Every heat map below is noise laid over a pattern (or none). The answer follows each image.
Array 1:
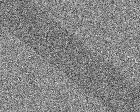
a diagonal band
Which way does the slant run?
top left to bottom right
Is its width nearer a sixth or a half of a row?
a half
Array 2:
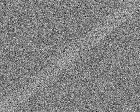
a diagonal band
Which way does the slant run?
bottom left to top right
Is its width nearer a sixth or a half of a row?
a sixth
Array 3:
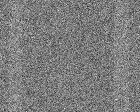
bands of columns
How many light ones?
2
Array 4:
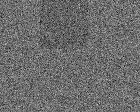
one block
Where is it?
top middle
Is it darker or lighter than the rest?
darker
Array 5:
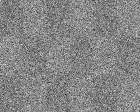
a checkerboard
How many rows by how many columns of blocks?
3 by 6
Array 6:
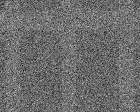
bands of rows crossing bands of columns
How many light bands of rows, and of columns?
1 and 3
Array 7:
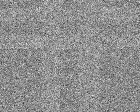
bands of rows crossing bands of columns
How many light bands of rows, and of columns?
2 and 2
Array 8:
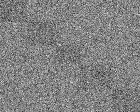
blocks along the diagonal
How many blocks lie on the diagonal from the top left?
5
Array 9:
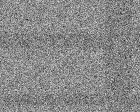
bands of rows crossing bands of columns
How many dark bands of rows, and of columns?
2 and 1
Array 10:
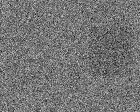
one block
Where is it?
middle right
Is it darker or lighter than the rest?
darker
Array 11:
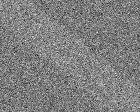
a diagonal band
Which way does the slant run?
top left to bottom right
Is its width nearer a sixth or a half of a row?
a half
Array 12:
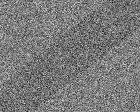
a diagonal band
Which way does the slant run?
bottom left to top right
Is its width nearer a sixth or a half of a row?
a half
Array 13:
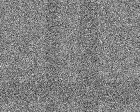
bands of rows crossing bands of columns
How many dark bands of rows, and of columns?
1 and 2
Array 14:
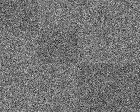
blocks along the diagonal
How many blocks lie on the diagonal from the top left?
3
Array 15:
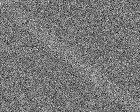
a diagonal band
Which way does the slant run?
top left to bottom right
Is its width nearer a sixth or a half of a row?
a sixth
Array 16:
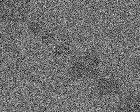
blocks along the diagonal
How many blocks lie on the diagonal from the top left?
7
